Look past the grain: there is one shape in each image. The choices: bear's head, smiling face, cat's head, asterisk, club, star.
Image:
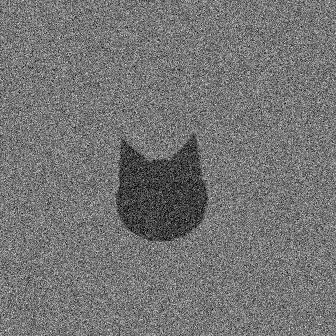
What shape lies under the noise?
cat's head
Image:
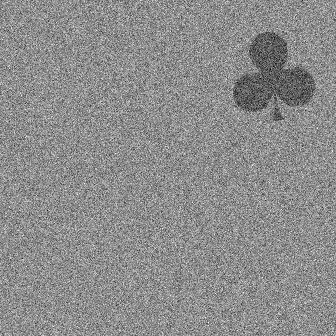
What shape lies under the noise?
club
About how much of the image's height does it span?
a quarter
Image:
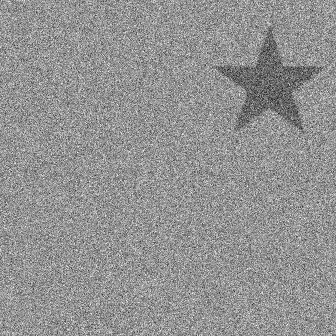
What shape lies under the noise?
star
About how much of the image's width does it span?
a third
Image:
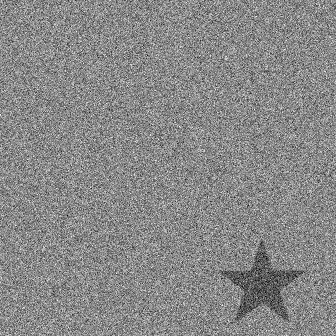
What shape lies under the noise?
star
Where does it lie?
bottom right
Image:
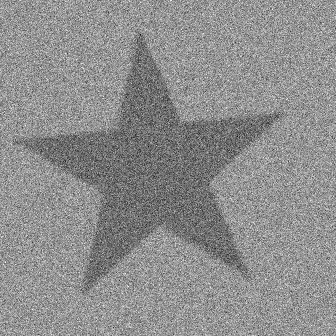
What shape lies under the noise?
star
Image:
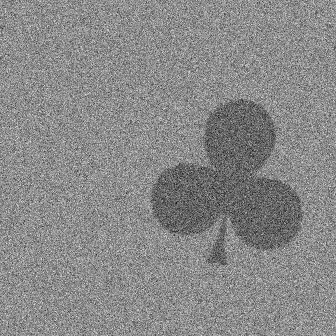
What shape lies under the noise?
club
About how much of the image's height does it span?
half
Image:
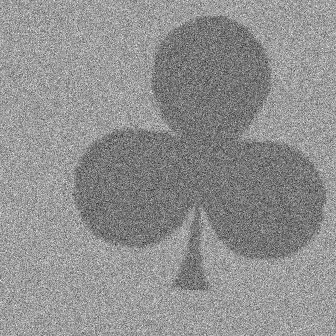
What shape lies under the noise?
club
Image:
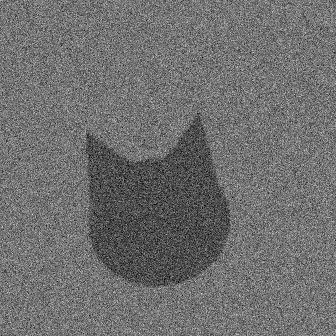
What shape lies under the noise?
cat's head
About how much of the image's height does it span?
half
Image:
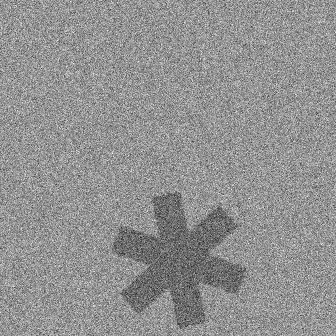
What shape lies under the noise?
asterisk
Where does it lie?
bottom middle
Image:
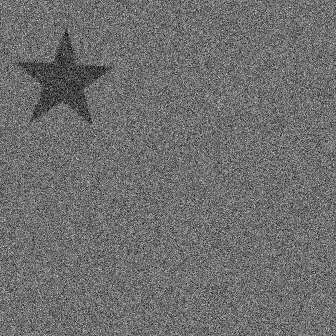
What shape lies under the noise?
star
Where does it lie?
top left
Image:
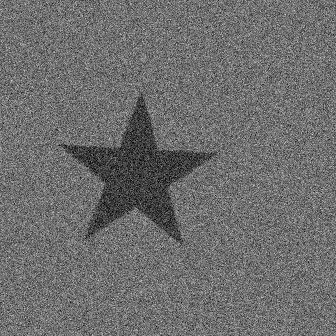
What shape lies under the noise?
star
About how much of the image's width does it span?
half
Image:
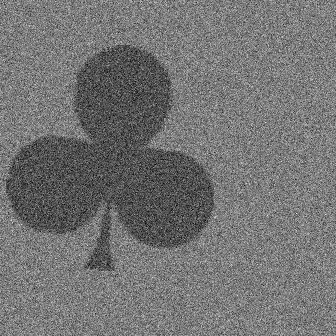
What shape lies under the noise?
club
